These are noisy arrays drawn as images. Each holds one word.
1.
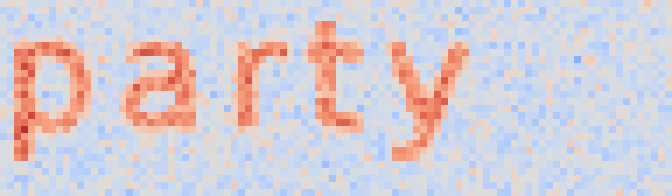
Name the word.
party
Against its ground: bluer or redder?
redder
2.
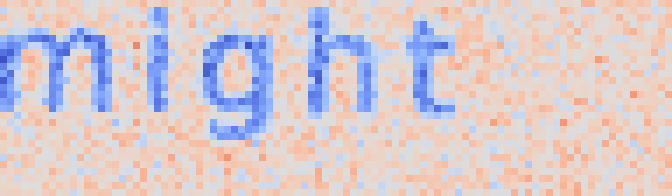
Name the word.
might
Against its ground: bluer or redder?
bluer
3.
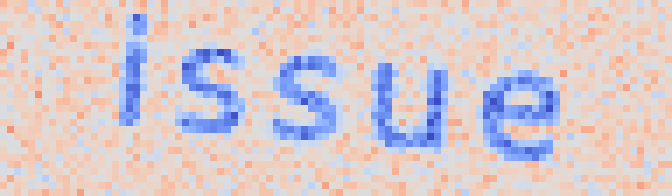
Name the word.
issue
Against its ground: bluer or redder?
bluer
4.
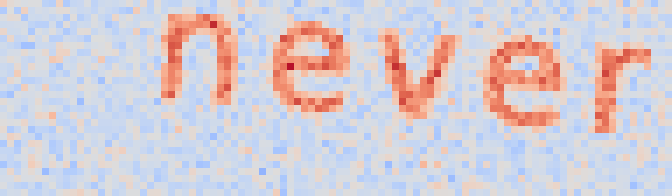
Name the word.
never
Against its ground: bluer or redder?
redder
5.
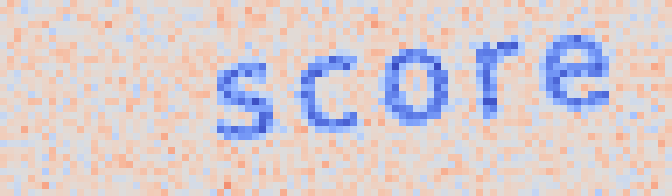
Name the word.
score
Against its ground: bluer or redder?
bluer
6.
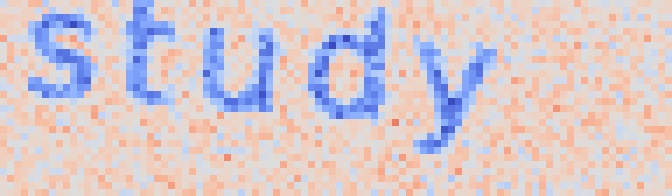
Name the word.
study
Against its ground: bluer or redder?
bluer
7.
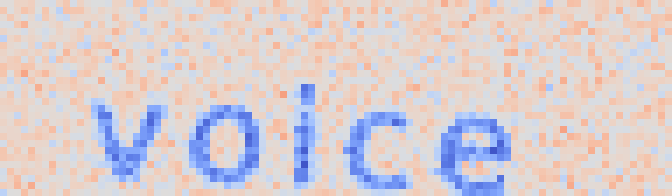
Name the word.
voice
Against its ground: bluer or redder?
bluer
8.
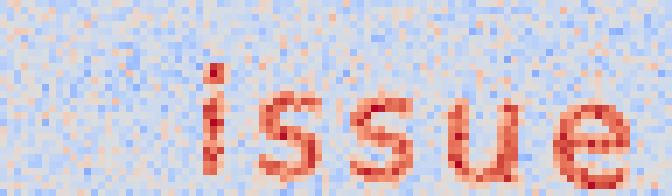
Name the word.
issue
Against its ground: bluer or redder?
redder
